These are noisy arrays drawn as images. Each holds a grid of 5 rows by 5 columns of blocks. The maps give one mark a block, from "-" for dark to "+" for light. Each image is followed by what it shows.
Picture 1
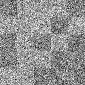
- + + + -
+ + + - +
- + - + -
- + + - -
+ + - - -
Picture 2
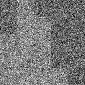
- + - - -
- + + - -
+ + + - -
+ + + - -
+ + + + -
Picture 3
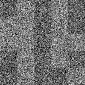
- + - + -
+ + - + -
+ + - + +
- + - + -
- + - - +
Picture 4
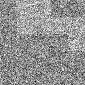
- + + - -
- + + + +
- - - - +
- - - - -
- - - - -
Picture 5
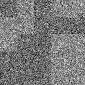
- + - + +
+ + - - -
+ - - + +
- - - + +
- - - + +
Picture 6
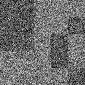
- - + + +
- - + + -
- - + - +
+ + + - +
+ + + + -
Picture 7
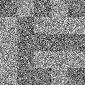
- + - + -
+ - + + +
+ - - - -
+ - + + +
+ - - + -
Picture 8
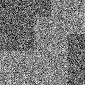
- - - + +
- - + + +
- - + + -
+ + + + -
+ + + + -
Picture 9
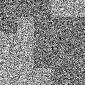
- - - + +
- + - - -
+ + - - -
+ + - - -
+ + + - -
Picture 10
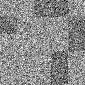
+ + - - +
- + + + -
+ + + + -
+ + + - +
+ + + - +
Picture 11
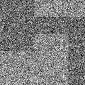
- - + + +
- - - - -
- - + + -
+ + + + -
+ + + + -
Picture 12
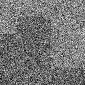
+ + + + +
+ - - + +
- - - + +
- - - + +
- - - - -
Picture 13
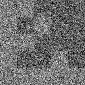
+ + - - -
+ - + - -
+ + - - -
+ - - + -
+ + + + +
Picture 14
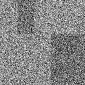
+ - + + +
+ - + + +
+ + + - -
+ + + - -
+ + + - -
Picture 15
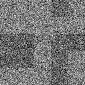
+ + + - +
+ + + + +
- - + - -
- - + - +
+ + + - +
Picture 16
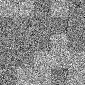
+ + - + -
- - - - -
- - - + -
- - + + +
- + + - +
